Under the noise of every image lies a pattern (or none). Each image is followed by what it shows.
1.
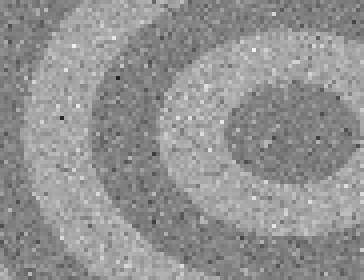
rings round one point
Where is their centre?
middle right
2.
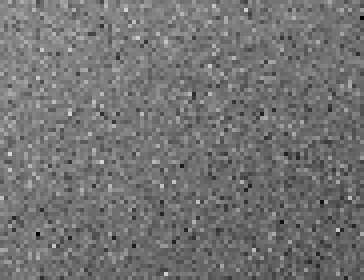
a smooth slope
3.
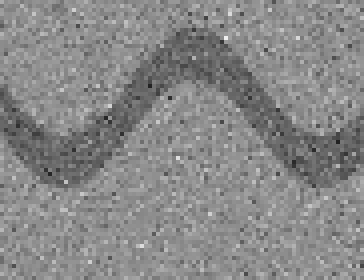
a wavy band
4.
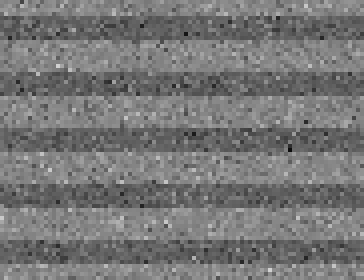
horizontal stripes
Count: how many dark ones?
5
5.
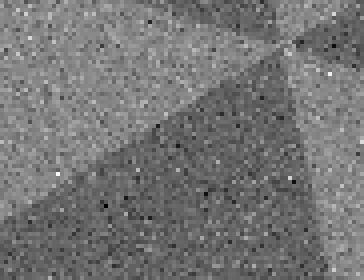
spokes from one point
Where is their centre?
top right
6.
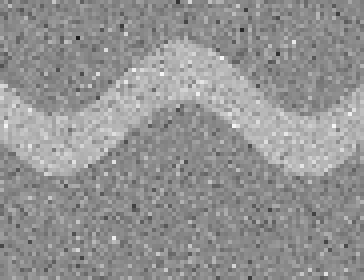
a wavy band
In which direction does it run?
left to right
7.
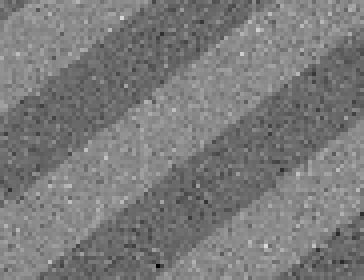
diagonal stripes
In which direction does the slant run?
bottom left to top right
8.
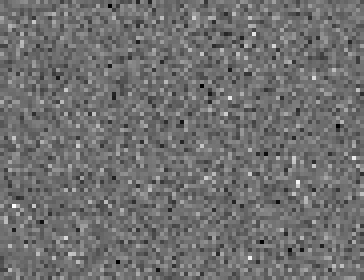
only noise
